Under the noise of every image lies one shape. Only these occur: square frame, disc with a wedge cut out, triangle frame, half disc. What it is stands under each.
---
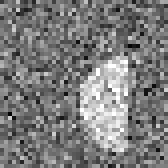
light half disc
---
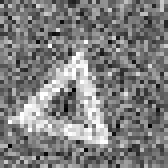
light triangle frame
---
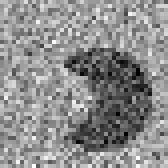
dark disc with a wedge cut out
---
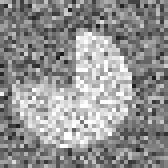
light disc with a wedge cut out
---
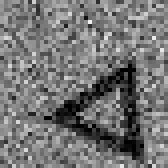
dark triangle frame
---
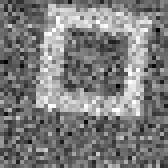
light square frame
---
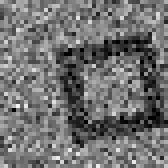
dark square frame
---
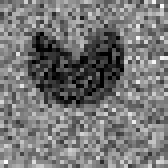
dark disc with a wedge cut out
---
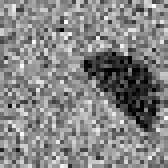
dark half disc
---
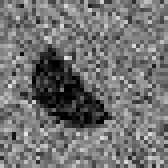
dark half disc
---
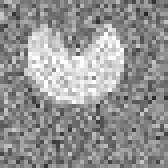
light disc with a wedge cut out
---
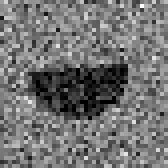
dark half disc
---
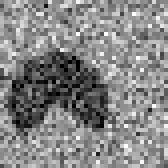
dark disc with a wedge cut out
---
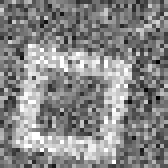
light square frame
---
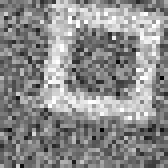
light square frame
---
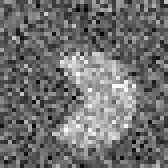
light disc with a wedge cut out
